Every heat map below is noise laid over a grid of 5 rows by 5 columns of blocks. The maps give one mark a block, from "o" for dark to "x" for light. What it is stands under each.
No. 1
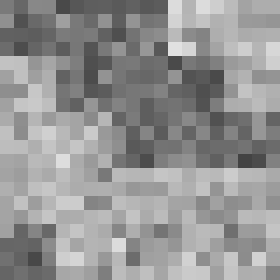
o o o x x
x o o o x
x x o o o
x x x x x
o x x x x
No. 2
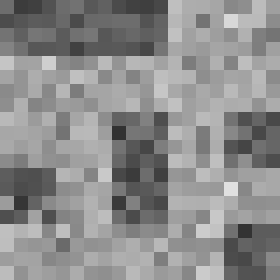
o o o x x
x x x x x
x x o x o
o x o x x
x x x x o
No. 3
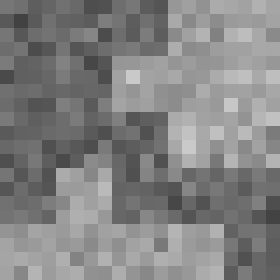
o o o x x
o o x x x
o o o x x
o x o o o
x x x x o
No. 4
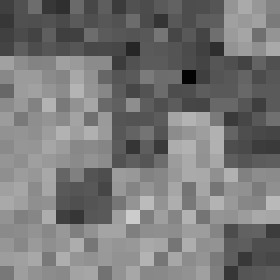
o o o o x
x x o o o
x x o x o
x o x x x
x x x x o
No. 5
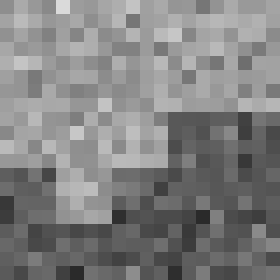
x x x x x
x x x x x
x x x o o
o x o o o
o o o o o
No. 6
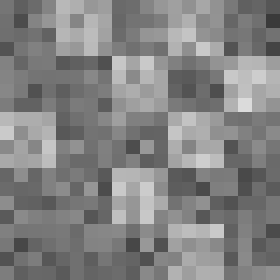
o x o x o
o o x o x
x o o x o
o o x o o
o o o x o
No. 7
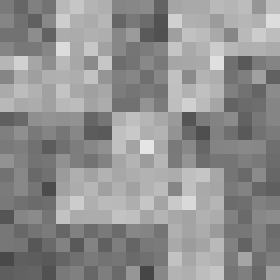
o x o x x
x x o x o
o o x o o
o x x x o
o o o x o
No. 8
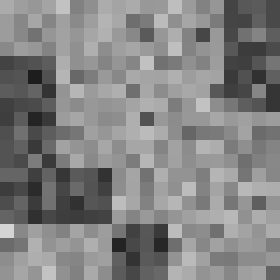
x x x x o
o x x x o
o x x x x
o o x x x
x x o x x
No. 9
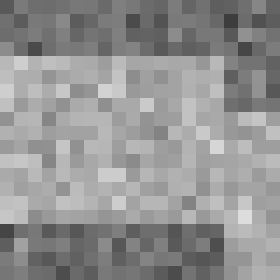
o o o o o
x x x x o
x x x x x
x x x x x
o o o o x
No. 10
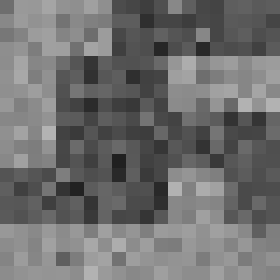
x x o o o
x o o x x
x o o o o
o o o x o
x x x x x
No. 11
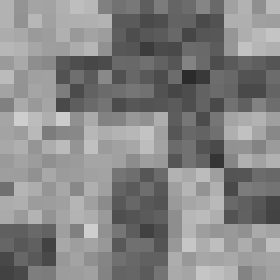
x x o o x
x o o o o
x x x o x
x x o x o
o x o x x
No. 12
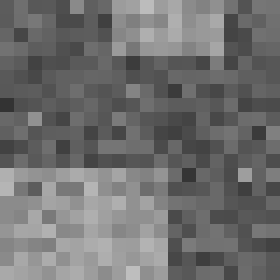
o o x x o
o o o o o
o o o o o
x x x o o
x x x o o
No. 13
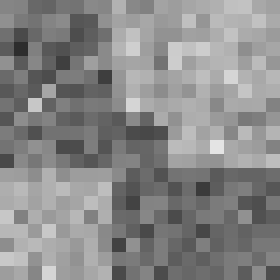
o o x x x
o o x x x
o o o x x
x x o o o
x x o o o
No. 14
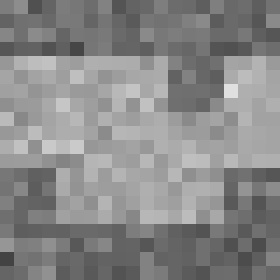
o o o o o
x x x o x
x x x x x
o x x x o
o o o o o
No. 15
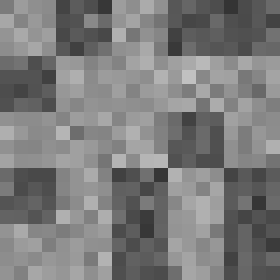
x o x o o
o x x x x
x x x o x
o x o x o
x x o x o
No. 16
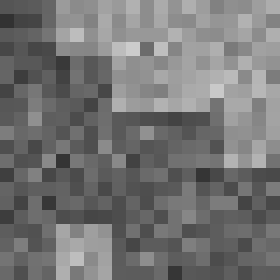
o x x x x
o o x x x
o o o o x
o o o o o
o x o o o
